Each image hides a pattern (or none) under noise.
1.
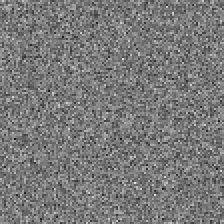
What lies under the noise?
only noise
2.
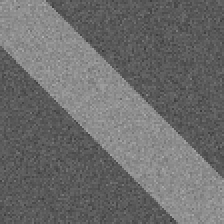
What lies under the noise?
a diagonal band
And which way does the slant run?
top left to bottom right
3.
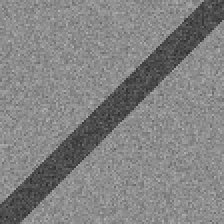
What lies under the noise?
a diagonal band
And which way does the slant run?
bottom left to top right
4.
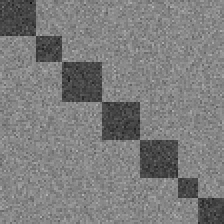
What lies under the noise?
blocks along the diagonal
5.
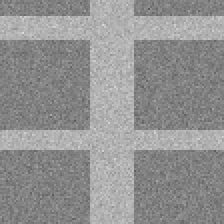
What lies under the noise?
bands of rows crossing bands of columns
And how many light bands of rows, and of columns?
2 and 1
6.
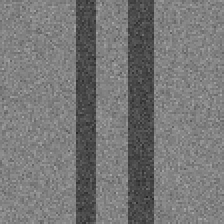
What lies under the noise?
bands of columns
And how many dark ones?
2
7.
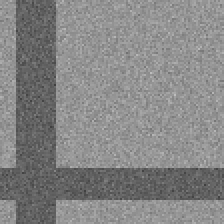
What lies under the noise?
bands of rows crossing bands of columns
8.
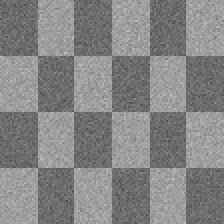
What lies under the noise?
a checkerboard
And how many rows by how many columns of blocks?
4 by 6
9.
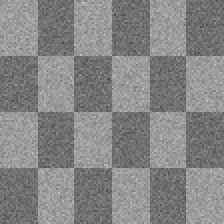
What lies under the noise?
a checkerboard
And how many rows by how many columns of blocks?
4 by 6
